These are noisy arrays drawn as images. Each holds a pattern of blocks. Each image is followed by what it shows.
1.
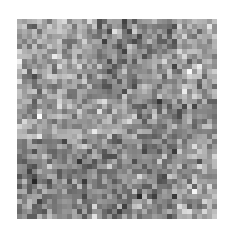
no symmetry
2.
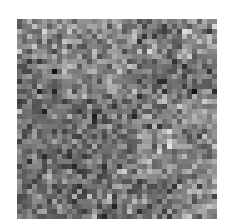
mirrored about the diagonal from the bottom left
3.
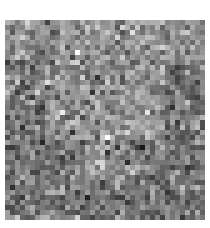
left and right mirror each other
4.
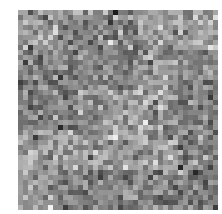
mirrored about the diagonal from the top left
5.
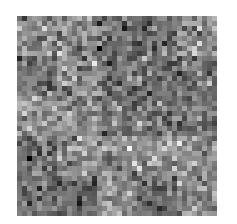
mirrored about the diagonal from the bottom left
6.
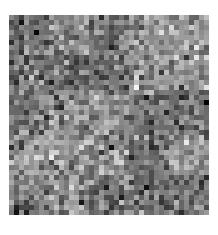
mirrored about the diagonal from the bottom left
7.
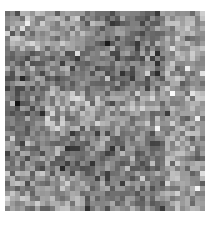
top and bottom mirror each other
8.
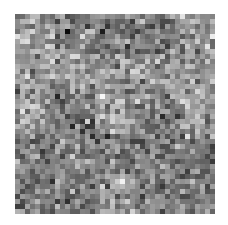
left and right mirror each other
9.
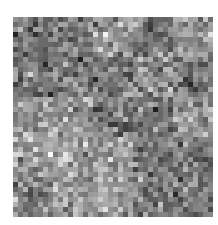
mirrored about the diagonal from the bottom left
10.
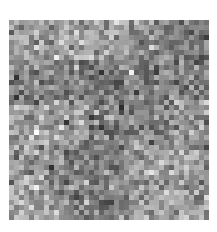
no symmetry
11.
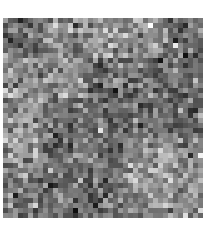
mirrored about the diagonal from the top left
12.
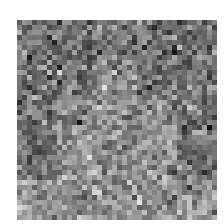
left and right mirror each other
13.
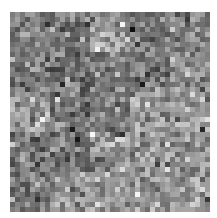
mirrored about the diagonal from the top left
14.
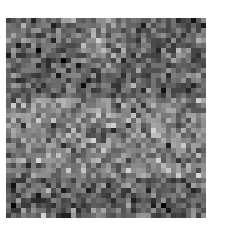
left and right mirror each other
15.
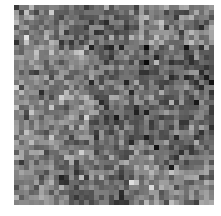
top and bottom mirror each other
